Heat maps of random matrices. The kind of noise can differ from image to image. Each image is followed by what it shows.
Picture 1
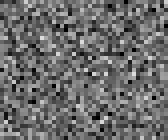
independent entries
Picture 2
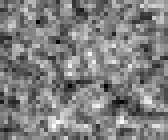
blotchy
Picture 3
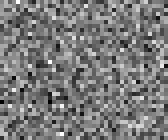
independent entries
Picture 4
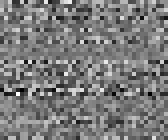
rows of uneven size
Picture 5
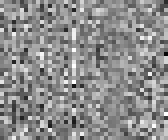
columns of uneven size
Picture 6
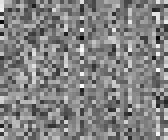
columns of uneven size
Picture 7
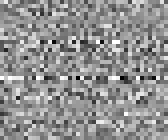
rows of uneven size
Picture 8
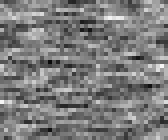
streaked along the rows
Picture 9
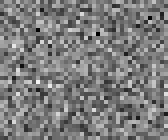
independent entries
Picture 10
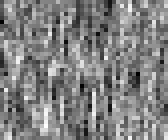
streaked along the columns
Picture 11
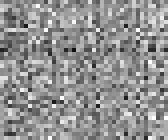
low rank plus noise
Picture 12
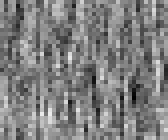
streaked along the columns
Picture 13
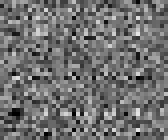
low rank plus noise
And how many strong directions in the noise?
one
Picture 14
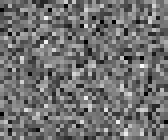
independent entries
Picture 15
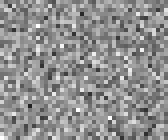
independent entries
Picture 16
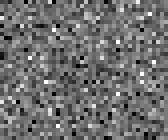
heavy tails
